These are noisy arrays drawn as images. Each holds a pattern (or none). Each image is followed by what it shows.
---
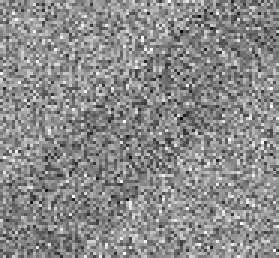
a diagonal band
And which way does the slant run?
bottom left to top right
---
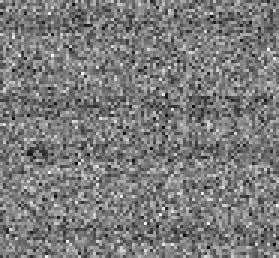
bands of rows
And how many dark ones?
4
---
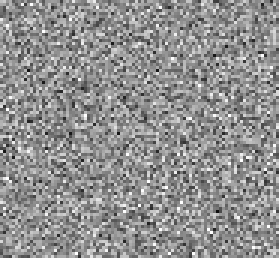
only noise
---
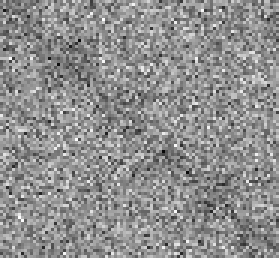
blocks along the diagonal
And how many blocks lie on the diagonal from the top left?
6
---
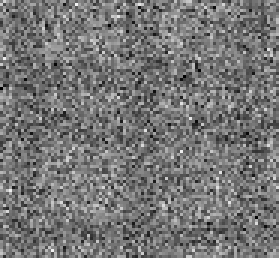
bands of rows crossing bands of columns
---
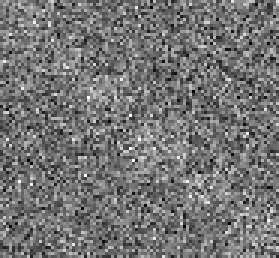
blocks along the diagonal
